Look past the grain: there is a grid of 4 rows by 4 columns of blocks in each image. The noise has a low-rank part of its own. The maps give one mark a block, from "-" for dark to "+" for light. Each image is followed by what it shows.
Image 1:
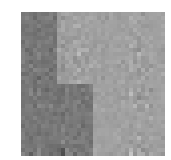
- + + +
- + + +
- - + +
- - + +
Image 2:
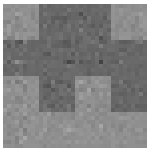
+ - - +
- - - -
+ - + -
+ + + +
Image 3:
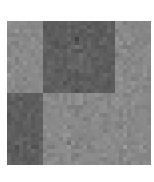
+ - - +
+ - - +
- + + +
- + + +
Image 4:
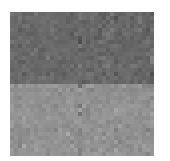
- - - -
- - - -
+ + + +
+ + + +
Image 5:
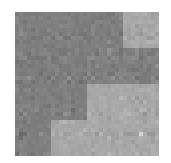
- - - +
- - - -
- - + +
- + + +
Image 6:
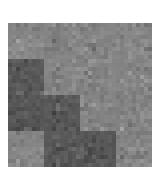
+ + + +
- + + +
- - + +
+ - - +
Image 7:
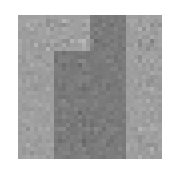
+ + - +
+ - - +
+ - - +
+ - - +
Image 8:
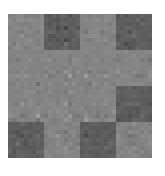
+ - + -
+ + + +
+ + + -
- + - +
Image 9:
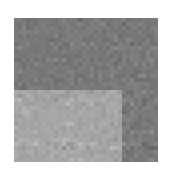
- - - -
- - - -
+ + + -
+ + + -
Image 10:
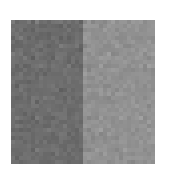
- - + +
- - + +
- - + +
- - + +
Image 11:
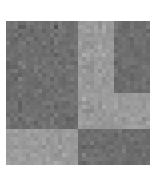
- - + -
- - + -
- - + +
+ + - -
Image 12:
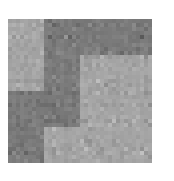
+ - - -
+ - + +
- - + +
- + + +
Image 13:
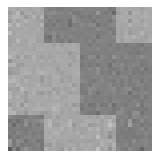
+ - - +
+ + - -
+ + - -
- + + -
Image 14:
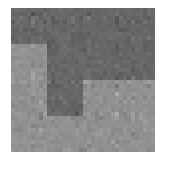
- - - -
+ - - -
+ - + +
+ + + +
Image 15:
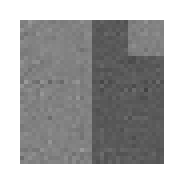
+ + - +
+ + - -
+ + - -
+ + - -
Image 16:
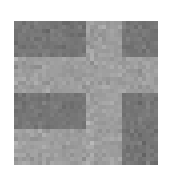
- - + -
+ + + +
- - + -
+ + + -
